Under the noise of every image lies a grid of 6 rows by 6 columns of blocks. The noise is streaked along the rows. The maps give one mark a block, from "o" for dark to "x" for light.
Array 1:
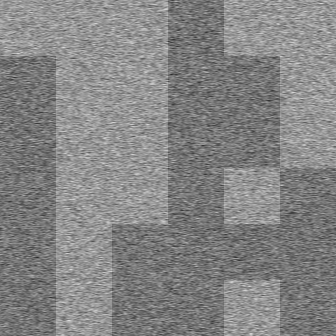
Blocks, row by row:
x x x o x x
o x x o o x
o x x o o x
o x x o x o
o x o o o o
o x o o x o
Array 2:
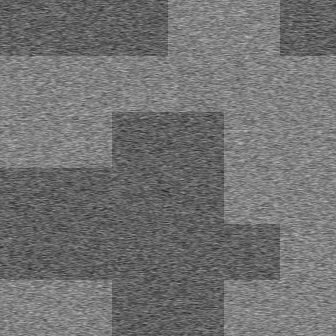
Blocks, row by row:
o o o x x o
x x x x x x
x x o o x x
o o o o x x
o o o o o x
x x o o x x
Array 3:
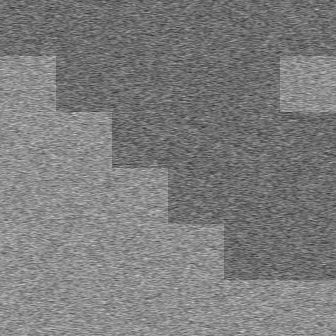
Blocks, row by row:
o o o o o o
x o o o o x
x x o o o o
x x x o o o
x x x x o o
x x x x x x
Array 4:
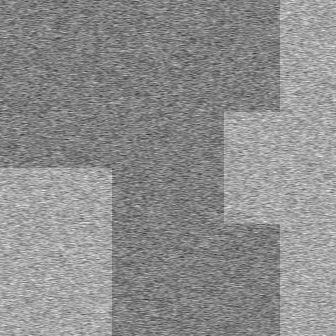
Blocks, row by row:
o o o o o x
o o o o o x
o o o o x x
x x o o x x
x x o o o x
x x o o o x
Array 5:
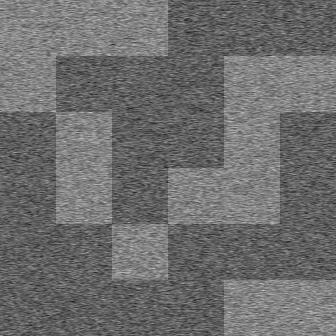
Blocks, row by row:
x x x o o o
x o o o x x
o x o o x o
o x o x x o
o o x o o o
o o o o x x
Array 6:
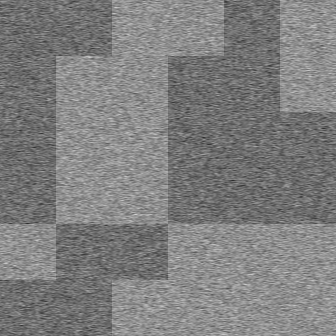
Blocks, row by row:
o o x x o x
o x x o o x
o x x o o o
o x x o o o
x o o x x x
o o x x x x
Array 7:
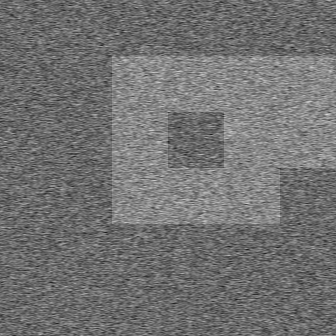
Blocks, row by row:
o o o o o o
o o x x x x
o o x o x x
o o x x x o
o o o o o o
o o o o o o
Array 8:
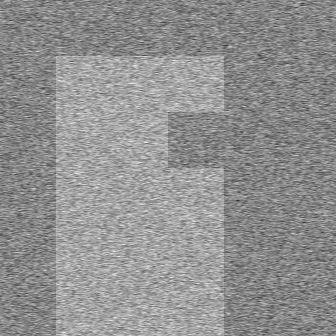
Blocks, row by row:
o o o o o o
o x x x o o
o x x o o o
o x x x o o
o x x x o o
o x x x o o
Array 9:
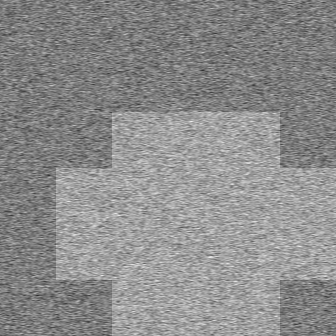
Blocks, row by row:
o o o o o o
o o o o o o
o o x x x o
o x x x x x
o x x x x x
o o x x x o
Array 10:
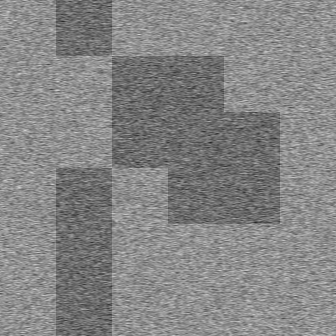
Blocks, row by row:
x o x x x x
x x o o x x
x x o o o x
x o x o o x
x o x x x x
x o x x x x
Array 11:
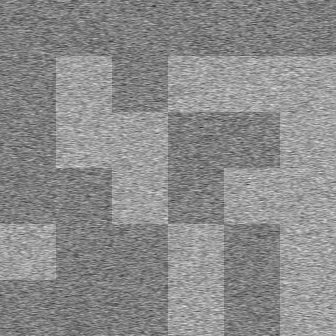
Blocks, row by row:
o o o o o o
o x o x x x
o x x o o x
o o x o x x
x o o x o x
o o o x o x
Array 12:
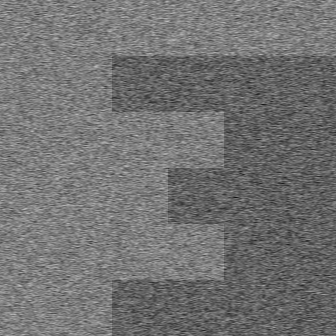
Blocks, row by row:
x x x x x x
x x o o o o
x x x x o o
x x x o o o
x x x x o o
x x o o o o
